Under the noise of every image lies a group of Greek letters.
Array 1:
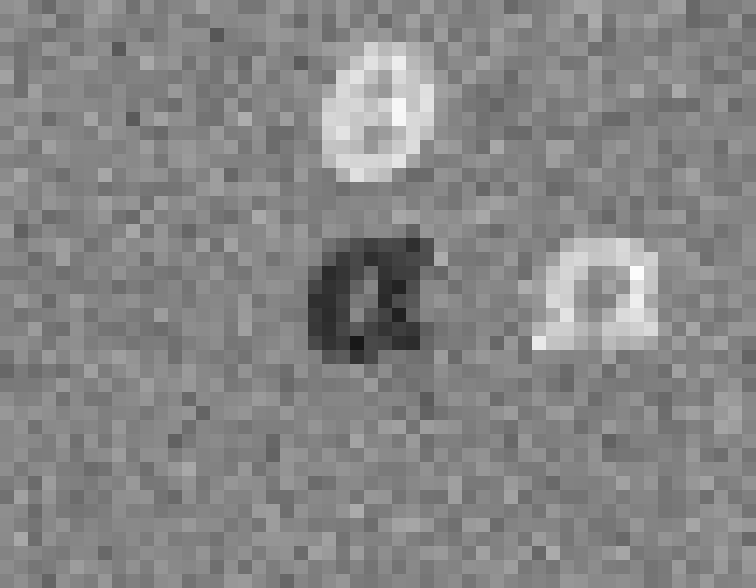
top middle: light theta; centre: dark alpha; middle right: light omega
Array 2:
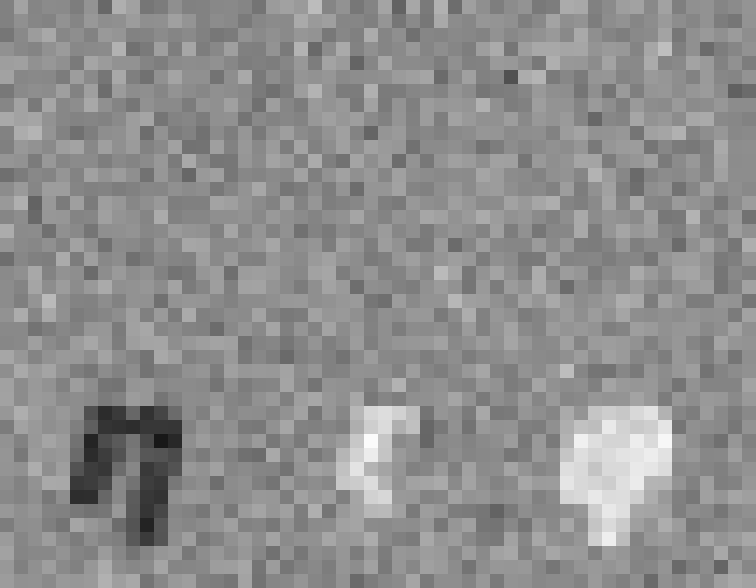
bottom left: dark eta; bottom middle: light xi; bottom right: light phi
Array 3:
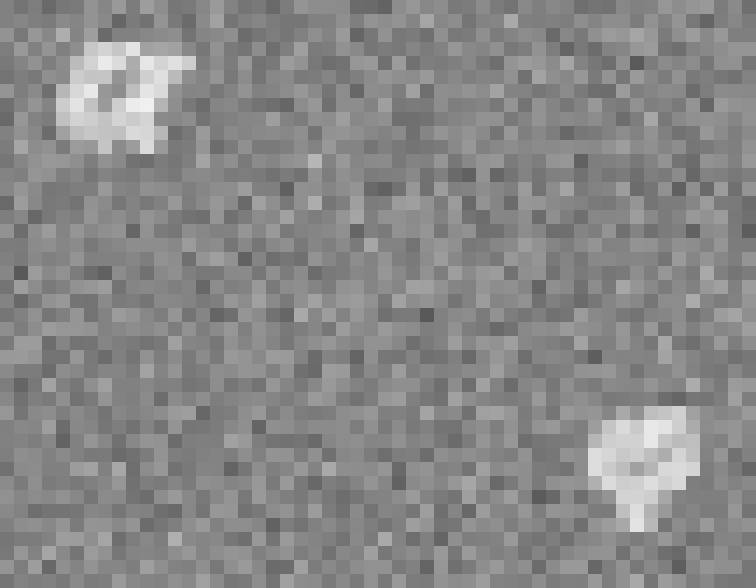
top left: light alpha; bottom right: light phi
